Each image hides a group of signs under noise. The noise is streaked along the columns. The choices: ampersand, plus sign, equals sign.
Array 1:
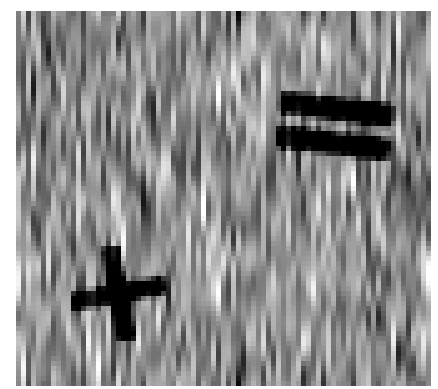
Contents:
top right: equals sign; bottom left: plus sign
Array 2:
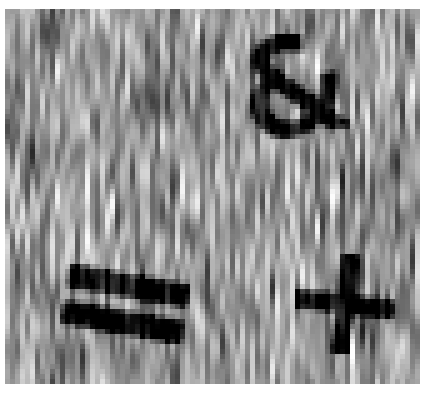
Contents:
top right: ampersand; bottom left: equals sign; bottom right: plus sign
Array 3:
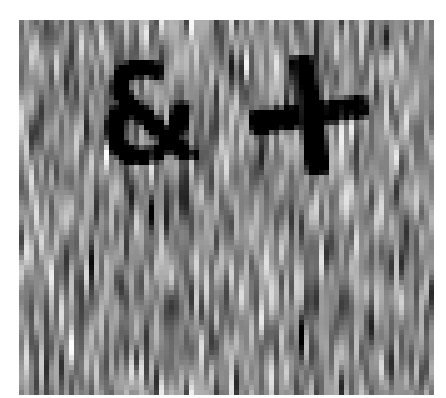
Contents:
top left: ampersand; top right: plus sign
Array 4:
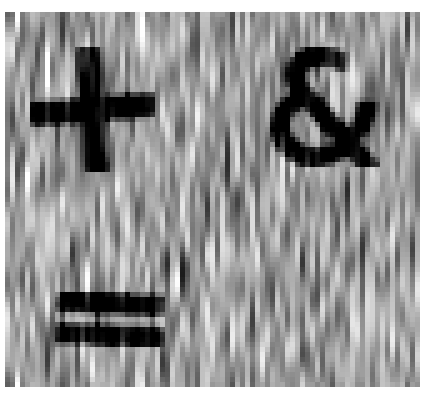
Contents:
top left: plus sign; top right: ampersand; bottom left: equals sign
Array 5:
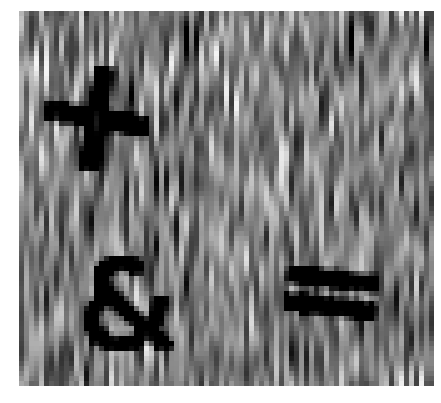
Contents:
top left: plus sign; bottom left: ampersand; bottom right: equals sign
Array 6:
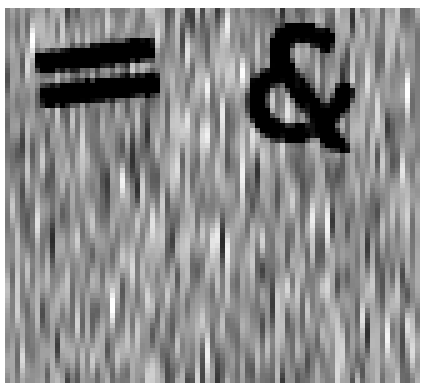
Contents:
top left: equals sign; top right: ampersand
